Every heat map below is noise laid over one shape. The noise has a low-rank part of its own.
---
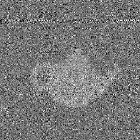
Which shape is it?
teapot
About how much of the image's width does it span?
two thirds
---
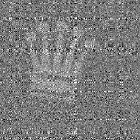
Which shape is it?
chess queen
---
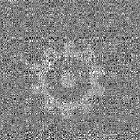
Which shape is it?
gear
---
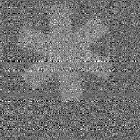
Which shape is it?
asterisk
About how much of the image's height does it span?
two thirds
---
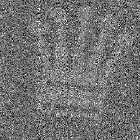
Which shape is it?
chess queen
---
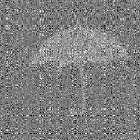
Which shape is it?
umbrella
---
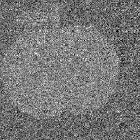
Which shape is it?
apple
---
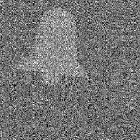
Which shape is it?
bell
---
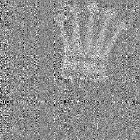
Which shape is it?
chess queen
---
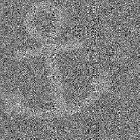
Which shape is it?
anchor
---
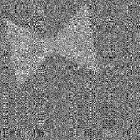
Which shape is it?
bow tie
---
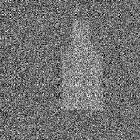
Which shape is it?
bottle
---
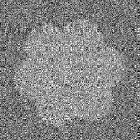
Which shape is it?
flower
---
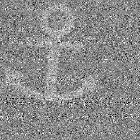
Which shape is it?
anchor
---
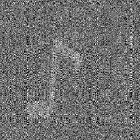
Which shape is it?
musical note
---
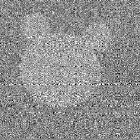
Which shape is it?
bear's head
